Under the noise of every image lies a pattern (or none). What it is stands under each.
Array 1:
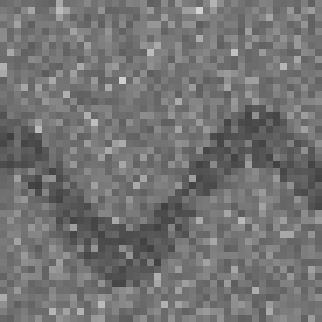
a wavy band
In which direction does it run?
left to right
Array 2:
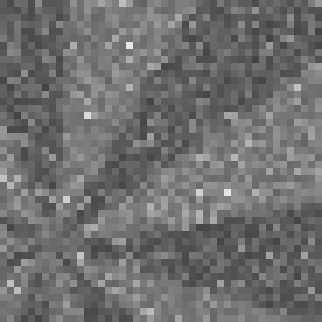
spokes from one point
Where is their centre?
bottom left
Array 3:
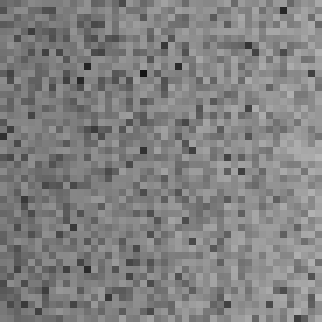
a smooth slope
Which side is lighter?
right
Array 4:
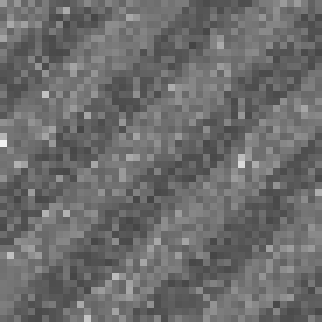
diagonal stripes
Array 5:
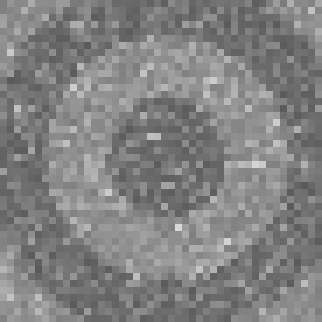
rings round one point
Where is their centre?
centre
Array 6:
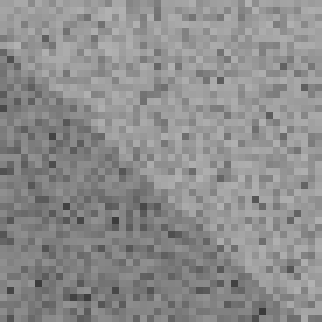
a sharp edge
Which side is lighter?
top right
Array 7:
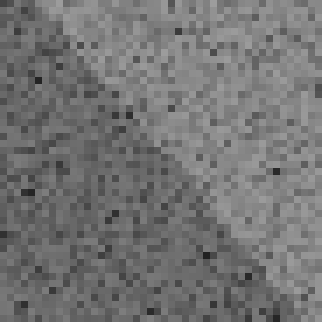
a sharp edge
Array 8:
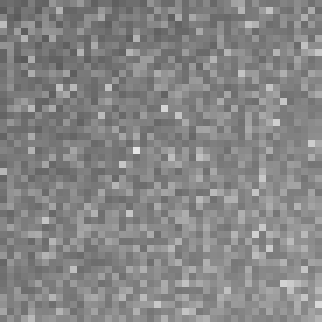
a smooth slope
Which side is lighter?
bottom right
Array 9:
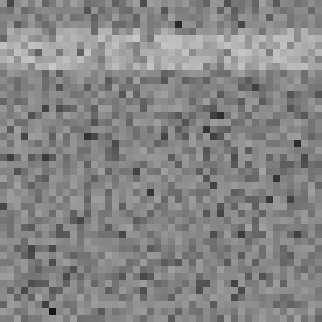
one horizontal stripe
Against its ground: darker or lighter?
lighter
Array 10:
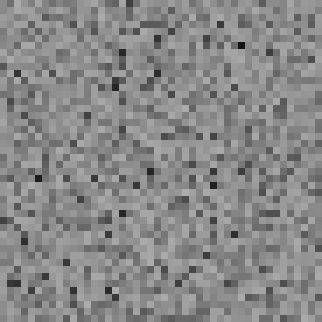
only noise
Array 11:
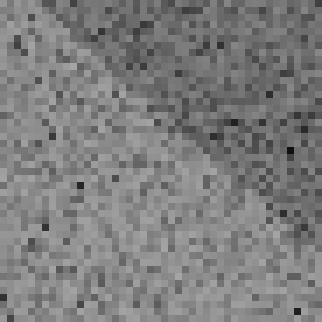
a sharp edge
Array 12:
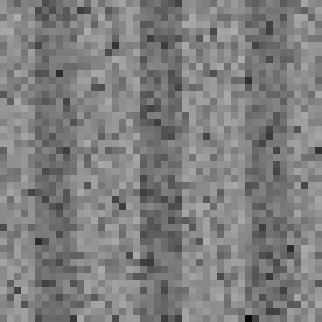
vertical stripes
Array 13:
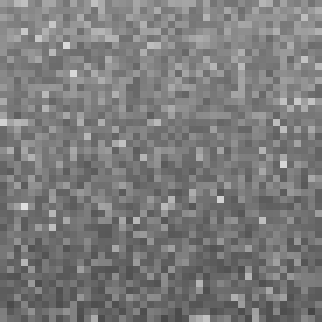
a smooth slope
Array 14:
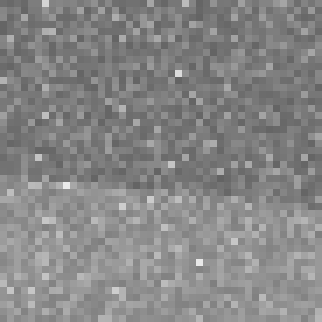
a sharp edge
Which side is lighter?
bottom
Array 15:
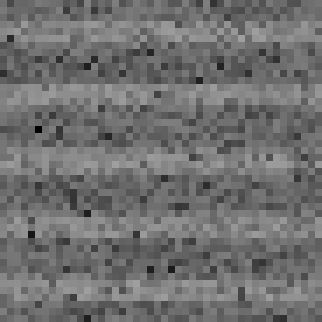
horizontal stripes
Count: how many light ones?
5
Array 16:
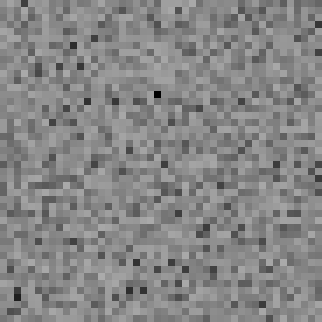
only noise
